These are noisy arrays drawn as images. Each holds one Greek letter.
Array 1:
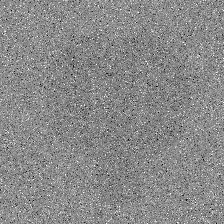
dark phi
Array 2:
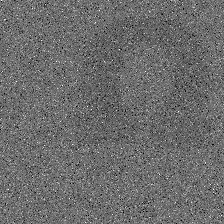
dark omega
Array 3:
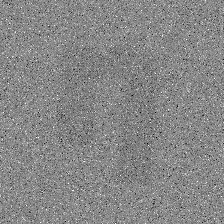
dark eta
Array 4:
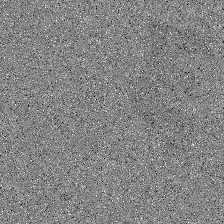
dark xi
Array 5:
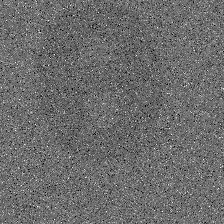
dark theta
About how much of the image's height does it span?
two thirds
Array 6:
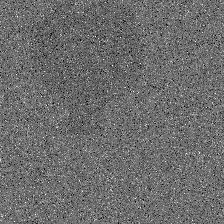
dark phi
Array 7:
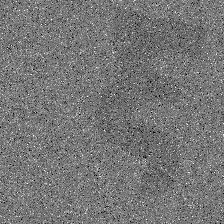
dark xi
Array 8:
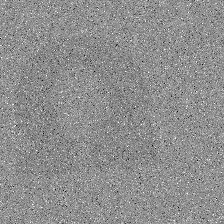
dark omega
